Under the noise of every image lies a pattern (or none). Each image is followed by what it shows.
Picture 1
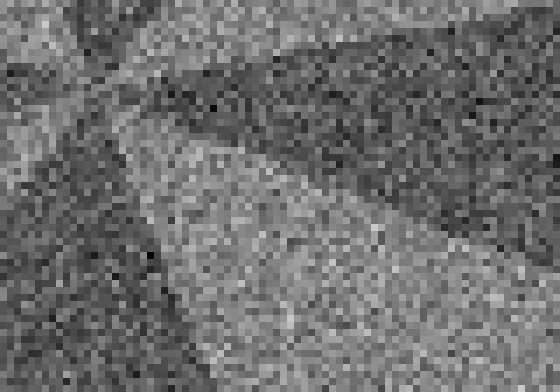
spokes from one point
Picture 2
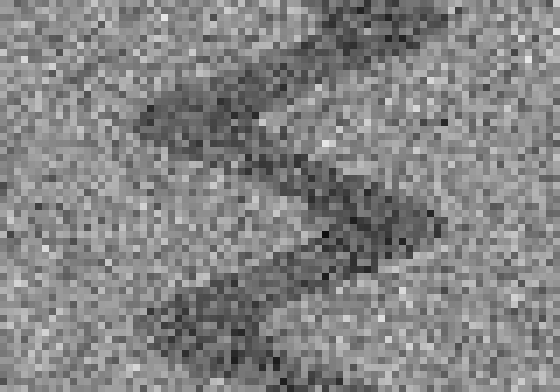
a wavy band
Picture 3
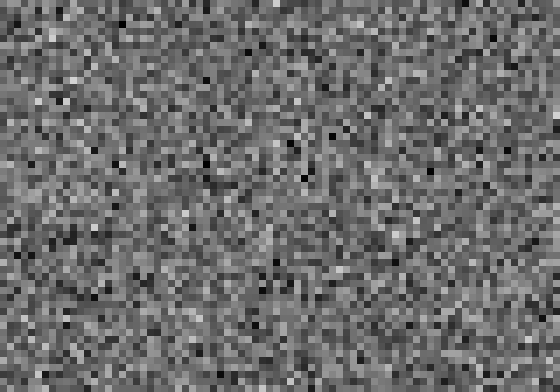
only noise
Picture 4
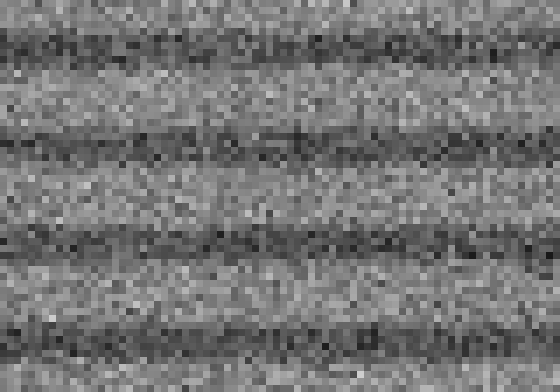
horizontal stripes
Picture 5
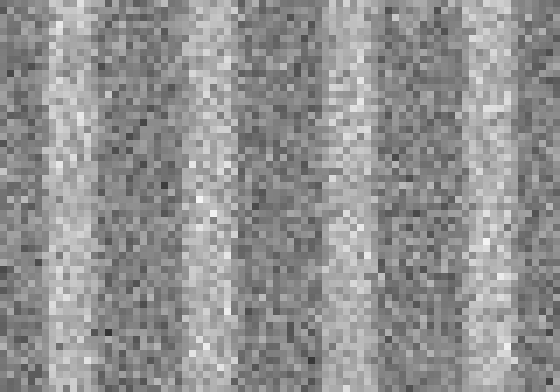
vertical stripes
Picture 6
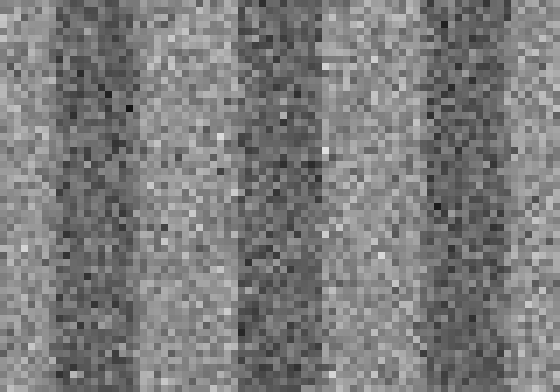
vertical stripes
